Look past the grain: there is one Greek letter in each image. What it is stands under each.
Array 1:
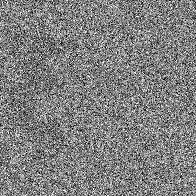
xi
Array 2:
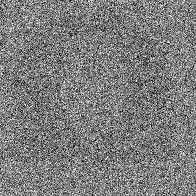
omega
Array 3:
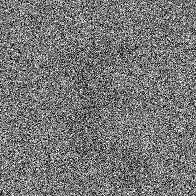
xi
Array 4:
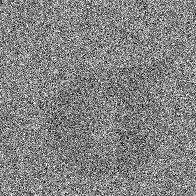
sigma
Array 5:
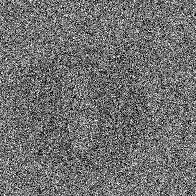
sigma
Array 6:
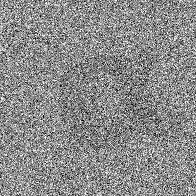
alpha
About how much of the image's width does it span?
two thirds
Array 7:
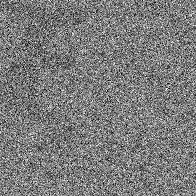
xi
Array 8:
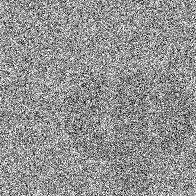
phi
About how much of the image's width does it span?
two thirds
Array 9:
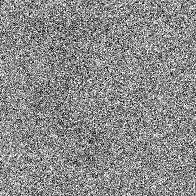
xi
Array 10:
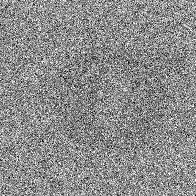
sigma
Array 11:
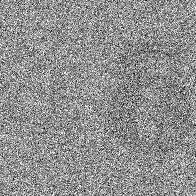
delta
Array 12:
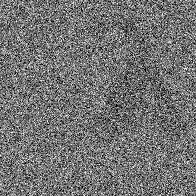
lambda
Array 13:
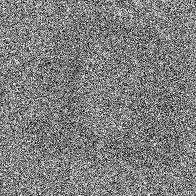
omega
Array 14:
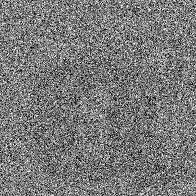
alpha
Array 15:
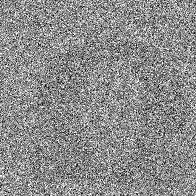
omega
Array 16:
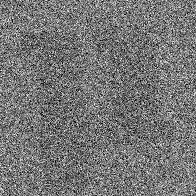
mu
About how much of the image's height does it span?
nearly all
